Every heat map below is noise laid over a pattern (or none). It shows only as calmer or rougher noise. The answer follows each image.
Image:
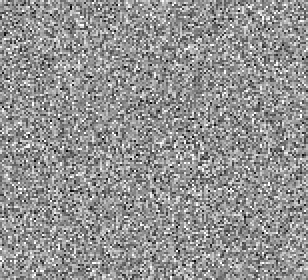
only noise
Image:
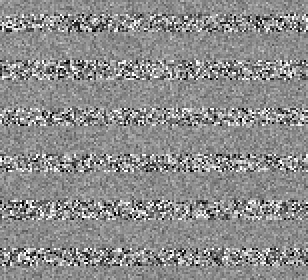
horizontal stripes
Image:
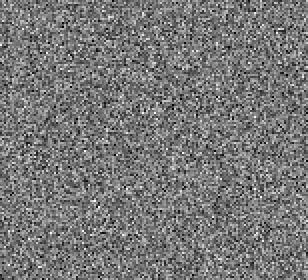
only noise
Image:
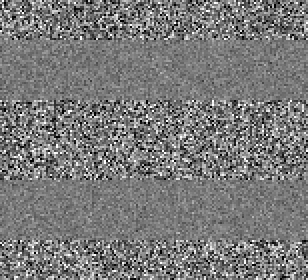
horizontal stripes
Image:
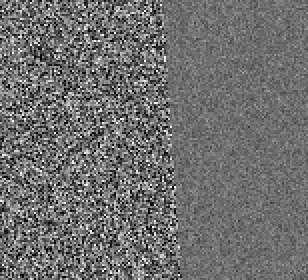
a sharp edge
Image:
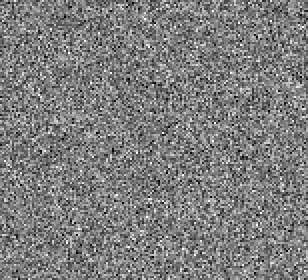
only noise
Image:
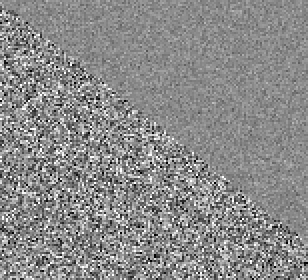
a sharp edge
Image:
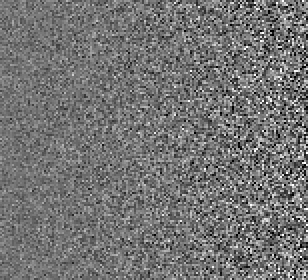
a smooth slope
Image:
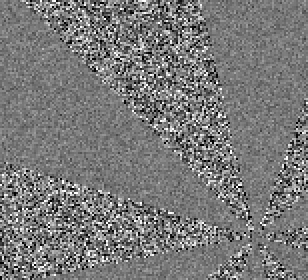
spokes from one point
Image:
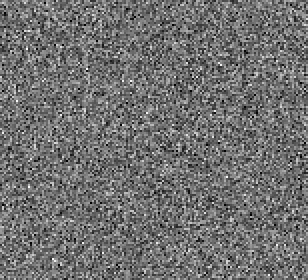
only noise
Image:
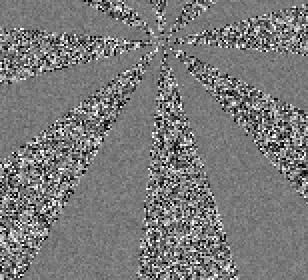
spokes from one point
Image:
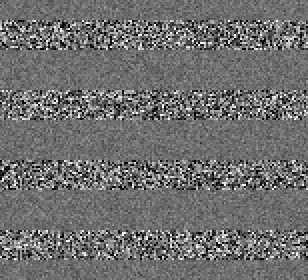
horizontal stripes
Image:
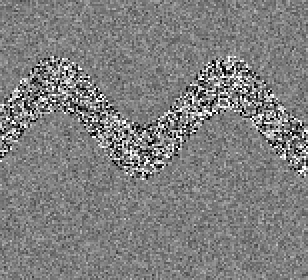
a wavy band
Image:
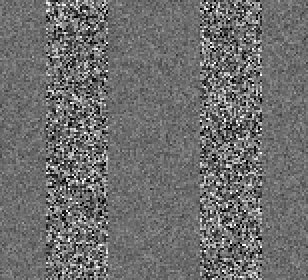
vertical stripes
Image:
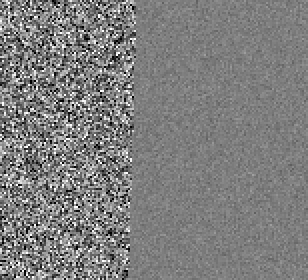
a sharp edge
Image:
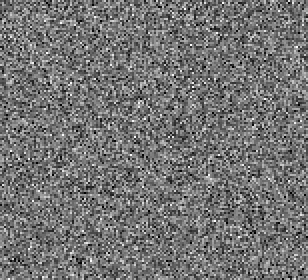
only noise
